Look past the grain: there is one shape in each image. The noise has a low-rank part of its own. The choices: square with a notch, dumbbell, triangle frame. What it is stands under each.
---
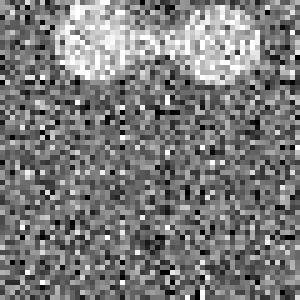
light dumbbell
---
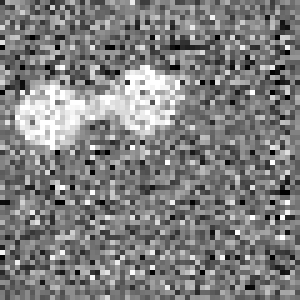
light dumbbell
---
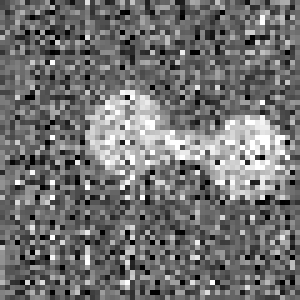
light dumbbell
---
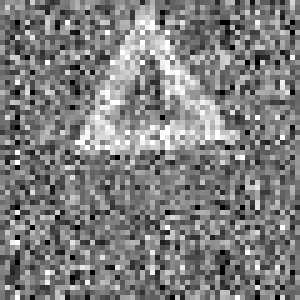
light triangle frame
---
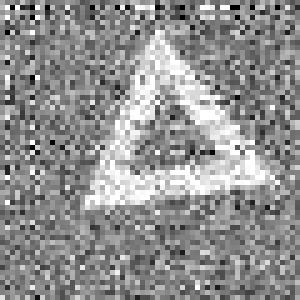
light triangle frame
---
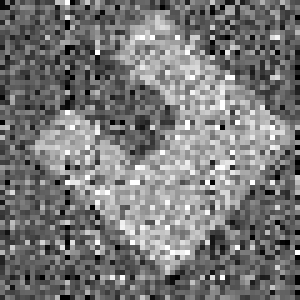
light square with a notch
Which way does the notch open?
up and left
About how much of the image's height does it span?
nearly all
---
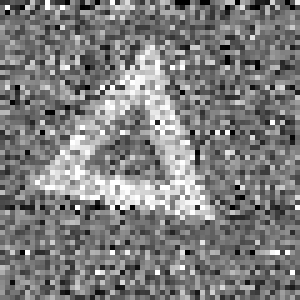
light triangle frame
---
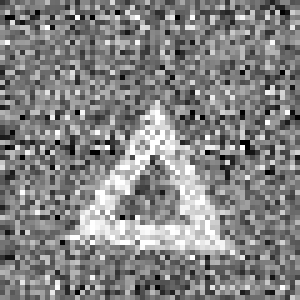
light triangle frame
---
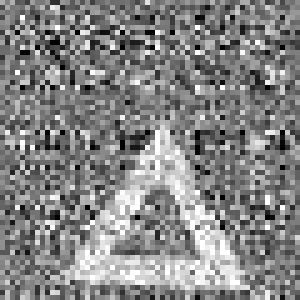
light triangle frame
